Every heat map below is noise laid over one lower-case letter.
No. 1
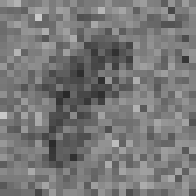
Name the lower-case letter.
f
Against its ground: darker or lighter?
darker
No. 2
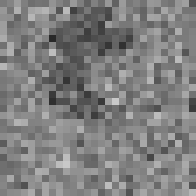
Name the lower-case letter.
t
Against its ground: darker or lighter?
darker
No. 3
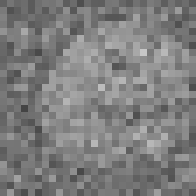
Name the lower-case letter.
e
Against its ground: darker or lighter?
lighter
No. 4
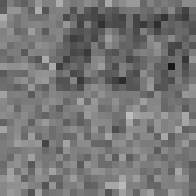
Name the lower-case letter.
m
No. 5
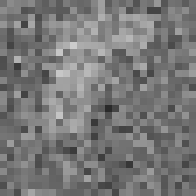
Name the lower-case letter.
r
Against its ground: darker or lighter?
lighter
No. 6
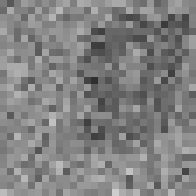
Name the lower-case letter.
g
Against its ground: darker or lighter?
darker
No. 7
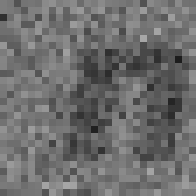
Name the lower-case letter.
n
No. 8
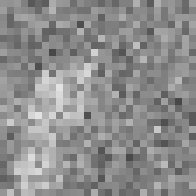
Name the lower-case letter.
f
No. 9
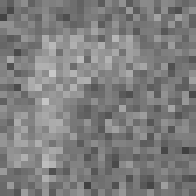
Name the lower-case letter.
r
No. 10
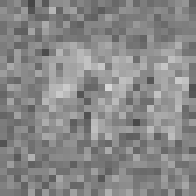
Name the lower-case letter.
m
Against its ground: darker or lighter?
lighter
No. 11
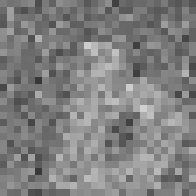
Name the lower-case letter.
b
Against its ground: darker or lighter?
lighter
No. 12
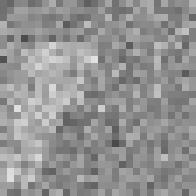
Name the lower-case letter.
f
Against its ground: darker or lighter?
lighter
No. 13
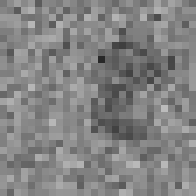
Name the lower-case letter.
t
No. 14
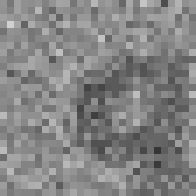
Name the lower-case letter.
q
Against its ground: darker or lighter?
darker
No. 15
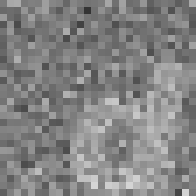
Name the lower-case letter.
d
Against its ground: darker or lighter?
lighter
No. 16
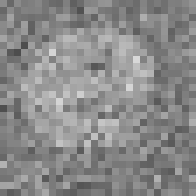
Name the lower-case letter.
e
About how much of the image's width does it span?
two thirds
